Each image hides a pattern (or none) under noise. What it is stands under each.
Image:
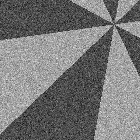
spokes from one point
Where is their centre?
top right
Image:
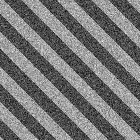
diagonal stripes
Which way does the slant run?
top left to bottom right
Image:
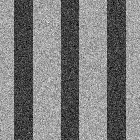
vertical stripes
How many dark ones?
3
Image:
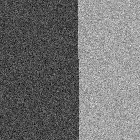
a sharp edge
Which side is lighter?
right
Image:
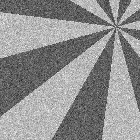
spokes from one point
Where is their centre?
top right
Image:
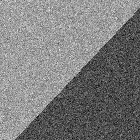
a sharp edge
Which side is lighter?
top left
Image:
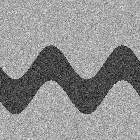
a wavy band
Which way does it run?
left to right
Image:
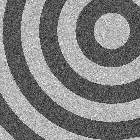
rings round one point
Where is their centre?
top right
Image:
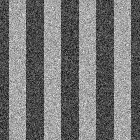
vertical stripes
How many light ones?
4
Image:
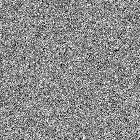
only noise
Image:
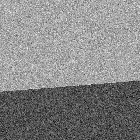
a sharp edge
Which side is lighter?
top
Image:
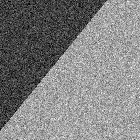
a sharp edge
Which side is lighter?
bottom right
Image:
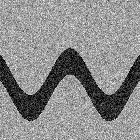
a wavy band
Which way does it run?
left to right
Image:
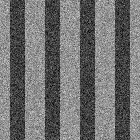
vertical stripes
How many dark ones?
4
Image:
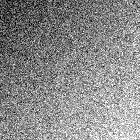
a smooth slope
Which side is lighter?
bottom right
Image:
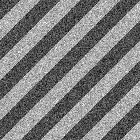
diagonal stripes
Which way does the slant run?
bottom left to top right
